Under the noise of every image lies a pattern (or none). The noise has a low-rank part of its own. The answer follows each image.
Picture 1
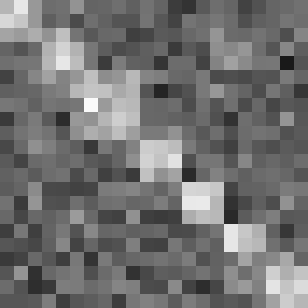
blocks along the diagonal
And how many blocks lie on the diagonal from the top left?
7
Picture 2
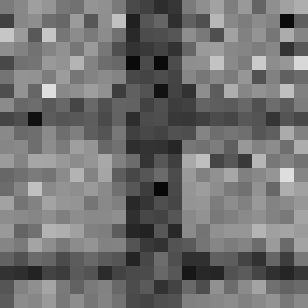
bands of rows crossing bands of columns
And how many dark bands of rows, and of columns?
2 and 1
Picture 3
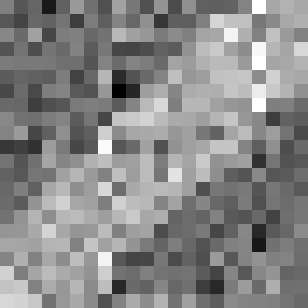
a diagonal band
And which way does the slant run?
bottom left to top right
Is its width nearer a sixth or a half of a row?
a half
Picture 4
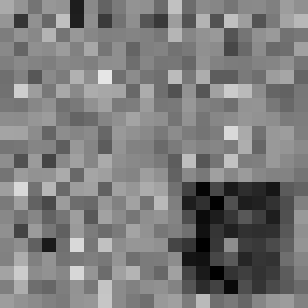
one block
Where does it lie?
bottom right
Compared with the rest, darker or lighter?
darker
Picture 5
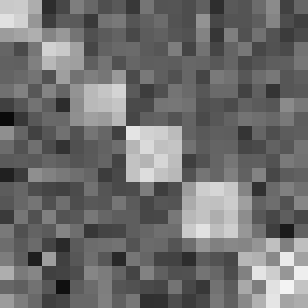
blocks along the diagonal
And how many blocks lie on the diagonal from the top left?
6
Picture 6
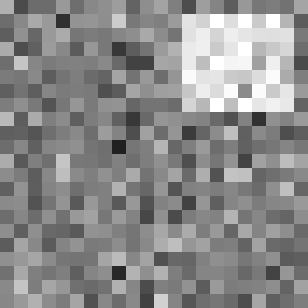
one block
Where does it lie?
top right
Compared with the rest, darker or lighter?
lighter
